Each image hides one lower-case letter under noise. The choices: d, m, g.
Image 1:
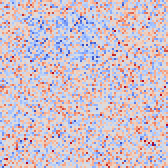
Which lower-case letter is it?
m
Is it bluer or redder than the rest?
bluer
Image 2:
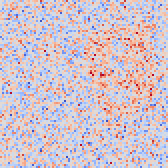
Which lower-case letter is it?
g
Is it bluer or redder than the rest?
redder
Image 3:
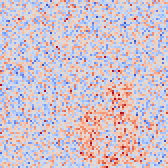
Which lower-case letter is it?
d
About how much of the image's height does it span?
half
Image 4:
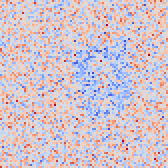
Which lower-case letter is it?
g
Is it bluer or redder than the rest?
bluer
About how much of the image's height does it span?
half
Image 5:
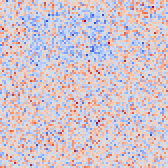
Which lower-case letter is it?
m
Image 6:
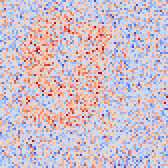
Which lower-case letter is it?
g
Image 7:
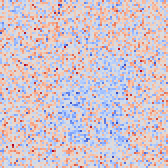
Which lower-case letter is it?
d
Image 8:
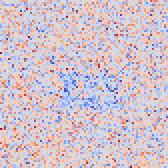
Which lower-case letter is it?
m
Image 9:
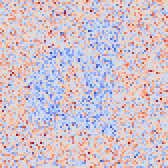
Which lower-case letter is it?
d
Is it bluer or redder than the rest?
bluer
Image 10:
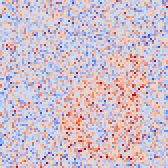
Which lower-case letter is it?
d
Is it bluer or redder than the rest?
redder
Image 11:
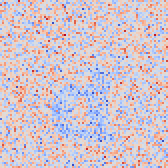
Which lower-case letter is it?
d
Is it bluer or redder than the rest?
bluer
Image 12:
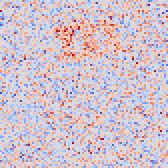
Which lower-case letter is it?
m
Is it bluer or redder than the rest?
redder
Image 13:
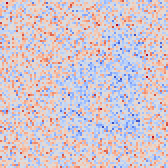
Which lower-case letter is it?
d
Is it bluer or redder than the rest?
bluer
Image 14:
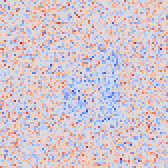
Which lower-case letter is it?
d
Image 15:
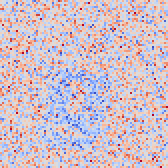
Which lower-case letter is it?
g
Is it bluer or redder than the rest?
bluer
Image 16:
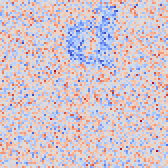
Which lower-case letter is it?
d
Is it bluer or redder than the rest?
bluer
